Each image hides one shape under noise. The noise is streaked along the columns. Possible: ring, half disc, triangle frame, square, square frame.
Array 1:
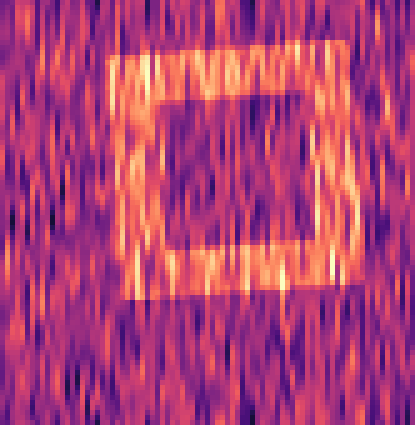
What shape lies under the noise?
square frame
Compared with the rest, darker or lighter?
lighter
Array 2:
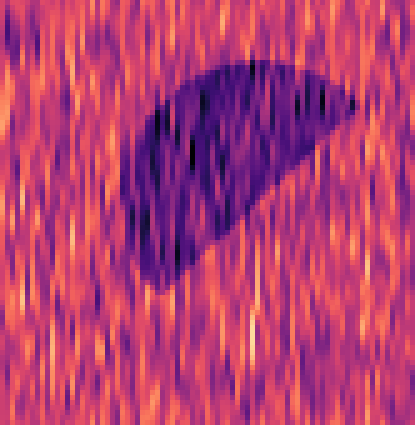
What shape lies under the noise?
half disc
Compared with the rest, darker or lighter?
darker
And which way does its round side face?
up and left
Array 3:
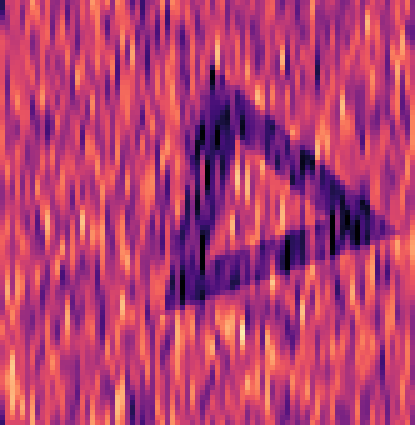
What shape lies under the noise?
triangle frame
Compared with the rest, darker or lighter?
darker
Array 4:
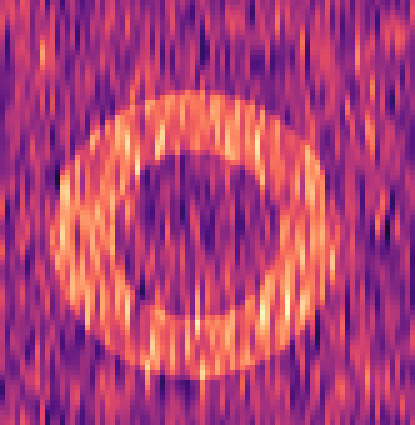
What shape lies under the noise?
ring
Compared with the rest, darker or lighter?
lighter
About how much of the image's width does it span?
two thirds
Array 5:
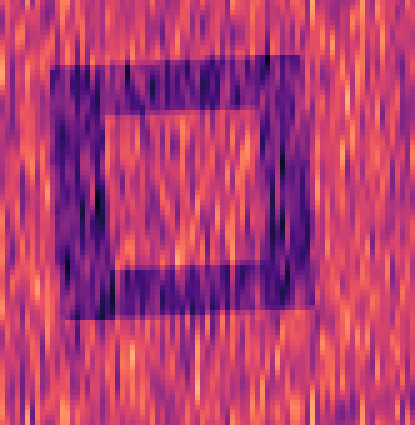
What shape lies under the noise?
square frame
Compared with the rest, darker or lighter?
darker
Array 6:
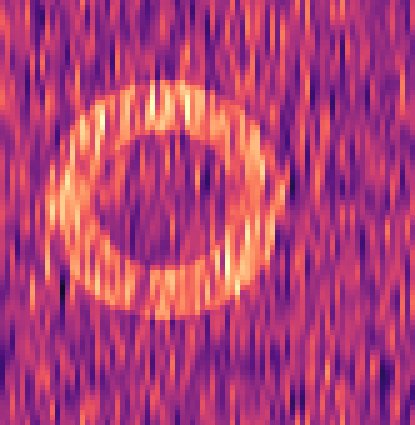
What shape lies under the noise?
ring
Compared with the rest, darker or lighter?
lighter
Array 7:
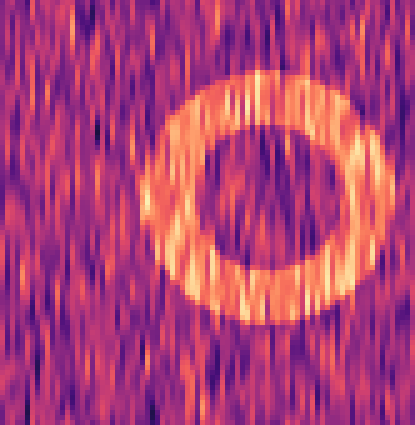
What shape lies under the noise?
ring
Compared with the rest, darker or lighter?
lighter
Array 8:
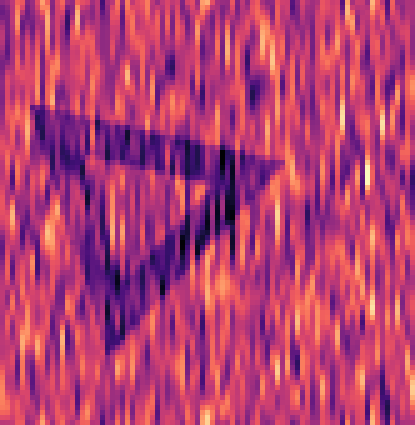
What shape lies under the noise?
triangle frame
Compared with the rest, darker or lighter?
darker
